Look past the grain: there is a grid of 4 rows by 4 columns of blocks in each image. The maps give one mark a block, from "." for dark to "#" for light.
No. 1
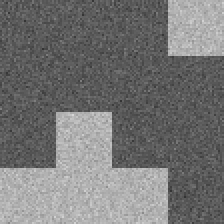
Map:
. . . #
. . . .
. # . .
# # # .
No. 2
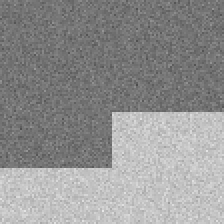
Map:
. . . .
. . . .
. . # #
# # # #
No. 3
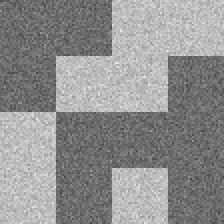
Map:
. . # #
. # # .
# . . .
# . # .
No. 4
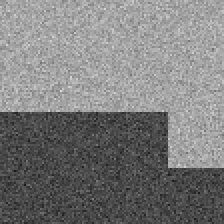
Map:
# # # #
# # # #
. . . #
. . . .
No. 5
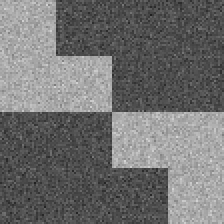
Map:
# . . .
# # . .
. . # #
. . . #
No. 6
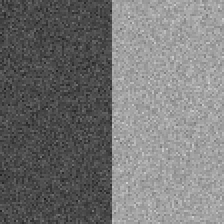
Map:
. . # #
. . # #
. . # #
. . # #
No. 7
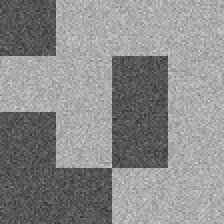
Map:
. # # #
# # . #
. # . #
. . # #
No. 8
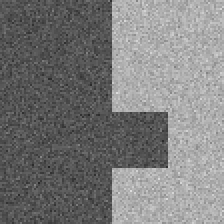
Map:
. . # #
. . # #
. . . #
. . # #
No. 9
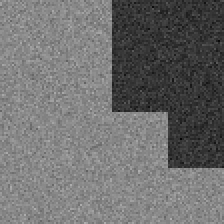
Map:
# # . .
# # . .
# # # .
# # # #
